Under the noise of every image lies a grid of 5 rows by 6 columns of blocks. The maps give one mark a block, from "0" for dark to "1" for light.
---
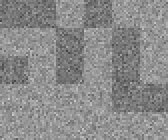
0 0 1 0 1 1
1 1 0 1 0 1
0 1 0 1 0 1
1 1 1 1 0 0
1 1 1 1 1 1
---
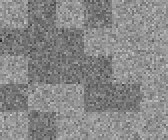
1 0 1 0 1 1
0 0 0 1 1 1
1 0 0 0 1 1
0 1 1 0 0 1
1 0 1 1 1 1
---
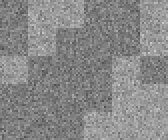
0 1 1 0 0 1
0 1 0 0 0 1
1 0 0 0 1 0
0 0 0 0 1 1
0 0 0 1 1 1
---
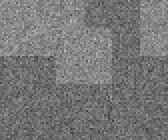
1 1 1 0 0 1
1 1 1 1 0 1
0 0 1 1 0 0
0 0 0 0 0 0
0 0 0 0 0 0
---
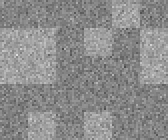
0 0 0 0 1 0
1 1 0 1 0 1
1 1 0 0 0 1
0 0 0 0 0 0
0 1 0 1 0 0
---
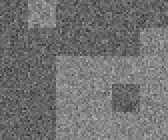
0 1 0 0 0 0
0 0 0 0 0 1
0 0 1 1 1 1
0 0 1 1 0 1
0 0 1 1 1 1
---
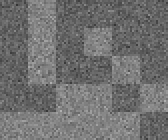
0 1 0 0 0 0
0 1 0 1 0 0
0 1 0 0 1 0
0 0 1 1 0 1
1 1 1 1 1 0
